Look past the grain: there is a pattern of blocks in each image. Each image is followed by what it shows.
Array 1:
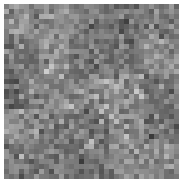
the same after a half turn
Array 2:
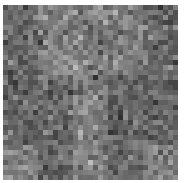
left and right mirror each other
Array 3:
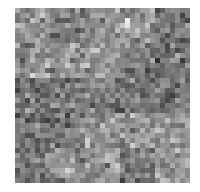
the same after a half turn
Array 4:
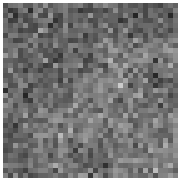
mirrored about the diagonal from the top left
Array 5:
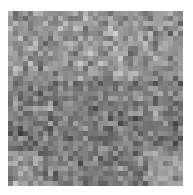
left and right mirror each other
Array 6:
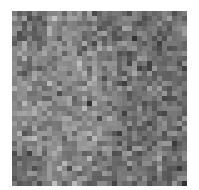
top and bottom mirror each other
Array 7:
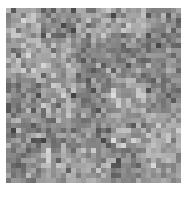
the same after a half turn
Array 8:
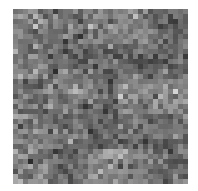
top and bottom mirror each other
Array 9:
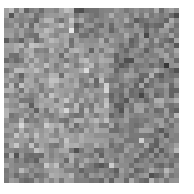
top and bottom mirror each other
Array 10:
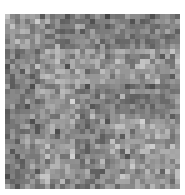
mirrored about the diagonal from the top left
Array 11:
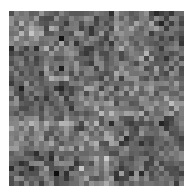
mirrored about the diagonal from the top left
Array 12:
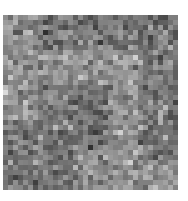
mirrored about the diagonal from the bottom left
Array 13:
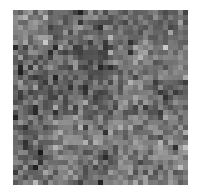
mirrored about the diagonal from the top left
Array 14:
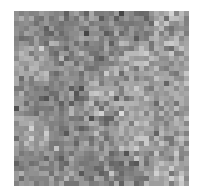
top and bottom mirror each other
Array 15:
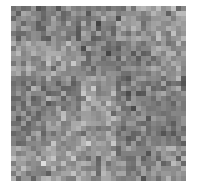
no symmetry
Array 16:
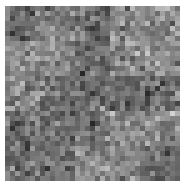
mirrored about the diagonal from the bottom left
